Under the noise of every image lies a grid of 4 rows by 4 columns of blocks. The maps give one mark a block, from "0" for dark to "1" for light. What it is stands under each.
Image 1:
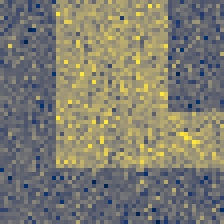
0 1 1 0
0 1 1 0
0 1 1 1
0 0 0 0
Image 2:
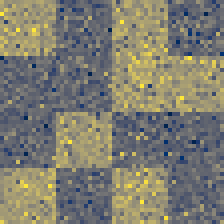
1 0 1 0
0 0 1 1
0 1 0 0
1 0 1 0
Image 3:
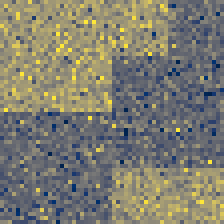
1 1 1 0
1 1 0 0
0 0 0 0
0 0 1 1
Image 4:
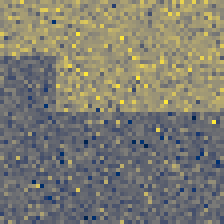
1 1 1 1
0 1 1 1
0 0 0 0
0 0 0 0
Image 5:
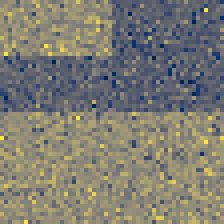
1 1 0 0
0 0 0 0
1 1 1 1
1 1 1 1
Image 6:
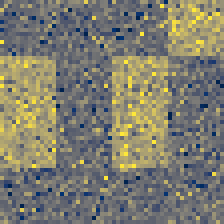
0 0 0 1
1 0 1 0
1 0 1 0
0 0 0 0
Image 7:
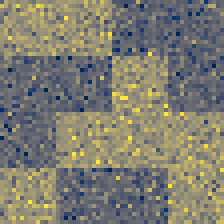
1 1 0 0
0 0 1 0
0 1 1 1
1 0 0 1
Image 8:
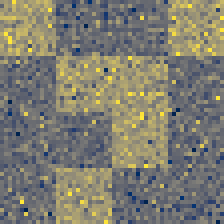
1 0 0 1
0 1 1 0
0 0 1 0
0 1 0 0
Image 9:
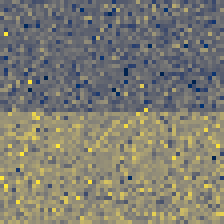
0 0 0 0
0 0 0 0
1 1 1 1
1 1 1 1
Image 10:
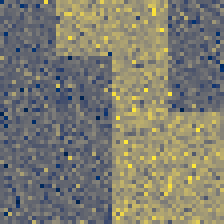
0 1 1 0
0 0 1 0
0 0 1 1
0 0 1 1
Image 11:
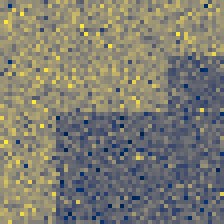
1 1 1 1
1 1 1 0
1 0 0 0
1 0 0 0
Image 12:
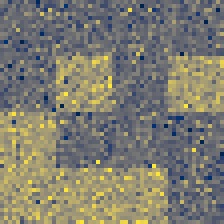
0 0 0 0
0 1 0 1
1 0 0 0
1 1 1 0
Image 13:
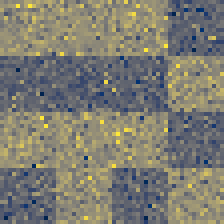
1 1 1 0
0 0 0 1
1 1 1 0
0 1 0 1
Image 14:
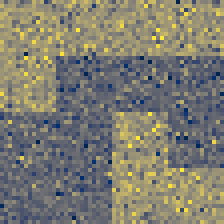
1 1 1 1
1 0 0 0
0 0 1 0
0 0 1 1
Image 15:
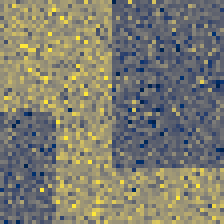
1 1 0 0
1 1 0 0
0 1 0 0
0 1 1 1
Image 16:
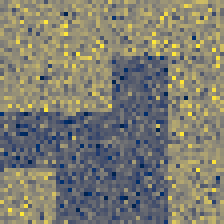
1 1 1 1
1 1 0 1
0 0 0 1
1 0 0 1
